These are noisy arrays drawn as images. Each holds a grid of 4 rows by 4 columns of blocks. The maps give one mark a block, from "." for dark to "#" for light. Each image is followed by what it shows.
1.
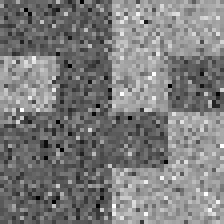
. . # #
# . # .
. . . #
. . # #
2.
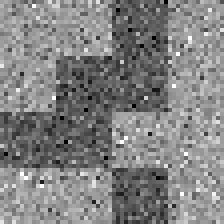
# # . #
# . . #
. . # #
# # . #
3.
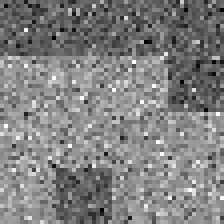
. . . .
# # # .
# # # #
# . # #
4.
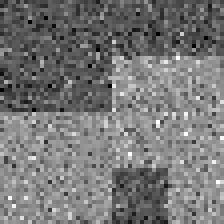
. . . .
. . # #
# # # #
# # . #
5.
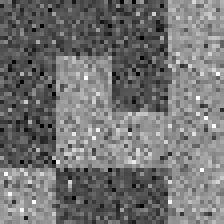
. . . #
. # . #
. # # #
# . . #
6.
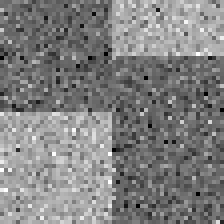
. . # #
. . . .
# # . .
# # . .
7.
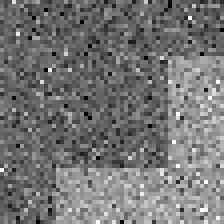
. . . .
. . . #
. . . #
. # # #
